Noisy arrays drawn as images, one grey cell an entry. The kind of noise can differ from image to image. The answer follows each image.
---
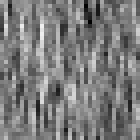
streaked along the columns
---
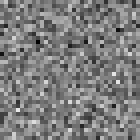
independent entries
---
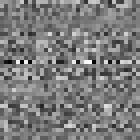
rows of uneven size
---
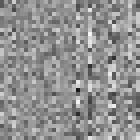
columns of uneven size
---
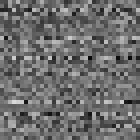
rows of uneven size
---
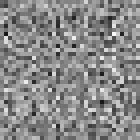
low rank plus noise
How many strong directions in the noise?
three or four
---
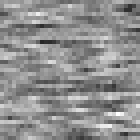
streaked along the rows
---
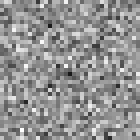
independent entries
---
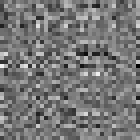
low rank plus noise
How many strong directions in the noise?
two
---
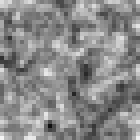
blotchy
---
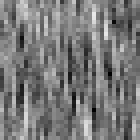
streaked along the columns
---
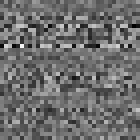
rows of uneven size
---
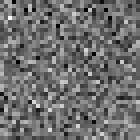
independent entries
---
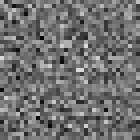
low rank plus noise
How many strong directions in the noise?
five to eight
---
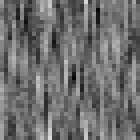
streaked along the columns
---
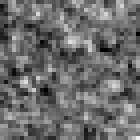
blotchy
